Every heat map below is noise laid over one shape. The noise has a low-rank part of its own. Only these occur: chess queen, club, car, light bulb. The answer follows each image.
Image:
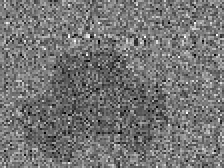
car
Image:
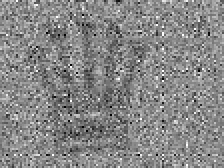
chess queen
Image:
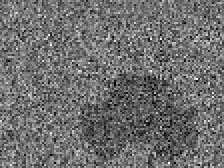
car
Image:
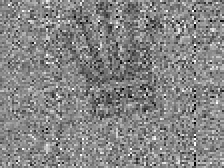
chess queen
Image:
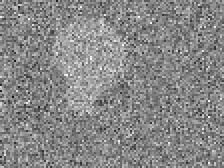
light bulb
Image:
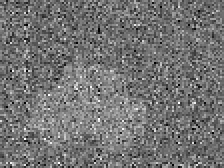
car
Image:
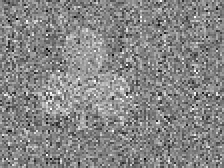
club
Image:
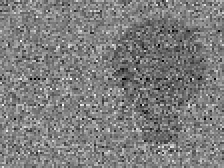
light bulb
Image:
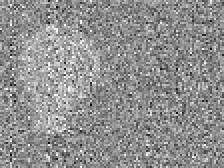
light bulb
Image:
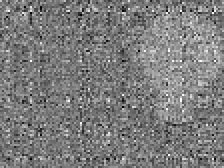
light bulb
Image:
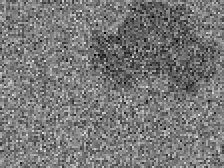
car
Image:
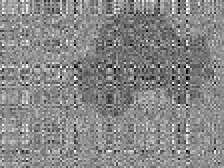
car
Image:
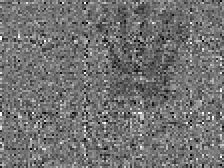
chess queen
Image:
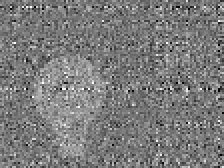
light bulb
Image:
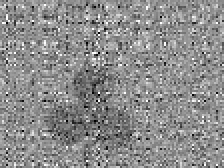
club
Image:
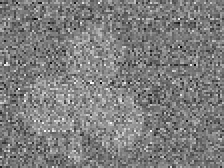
club
